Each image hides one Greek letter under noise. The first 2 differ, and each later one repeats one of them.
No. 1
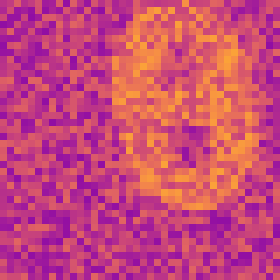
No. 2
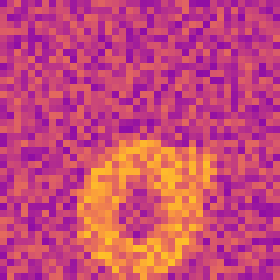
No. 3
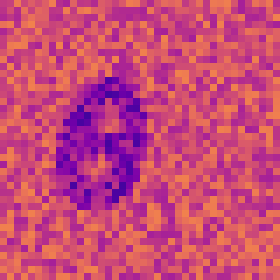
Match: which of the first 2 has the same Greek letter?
1
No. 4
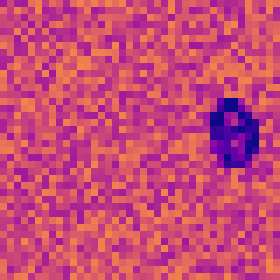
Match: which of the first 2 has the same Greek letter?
1
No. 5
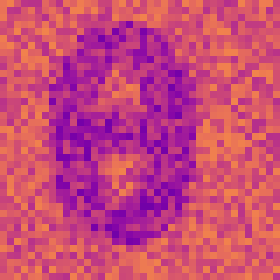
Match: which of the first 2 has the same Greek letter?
1
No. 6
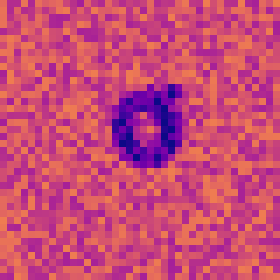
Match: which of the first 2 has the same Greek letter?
2
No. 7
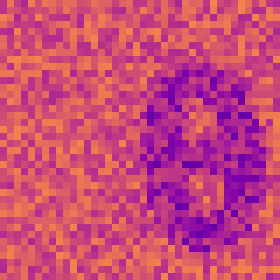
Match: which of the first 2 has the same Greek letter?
1
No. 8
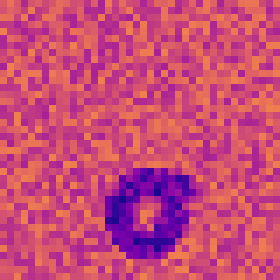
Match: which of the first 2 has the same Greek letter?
2
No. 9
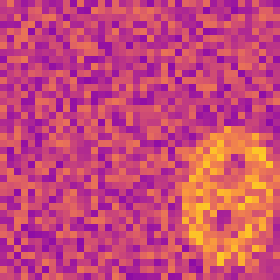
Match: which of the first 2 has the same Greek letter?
1
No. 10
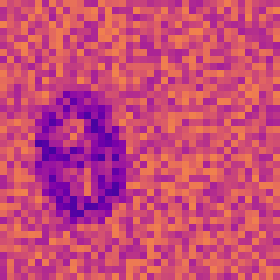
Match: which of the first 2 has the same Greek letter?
1
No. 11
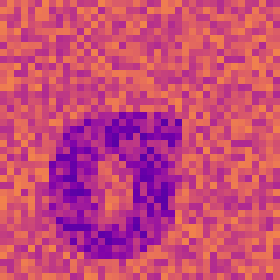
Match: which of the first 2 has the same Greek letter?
2
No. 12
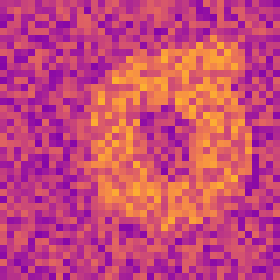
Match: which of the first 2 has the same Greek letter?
2
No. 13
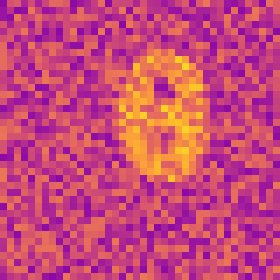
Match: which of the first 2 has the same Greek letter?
1
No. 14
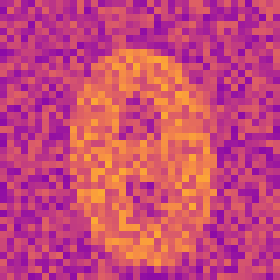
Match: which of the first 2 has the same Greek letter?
1
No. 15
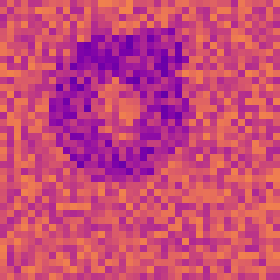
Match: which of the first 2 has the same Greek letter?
2
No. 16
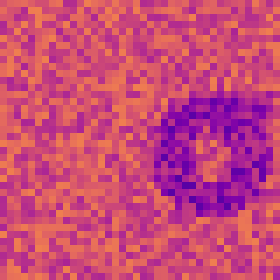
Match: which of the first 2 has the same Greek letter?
2
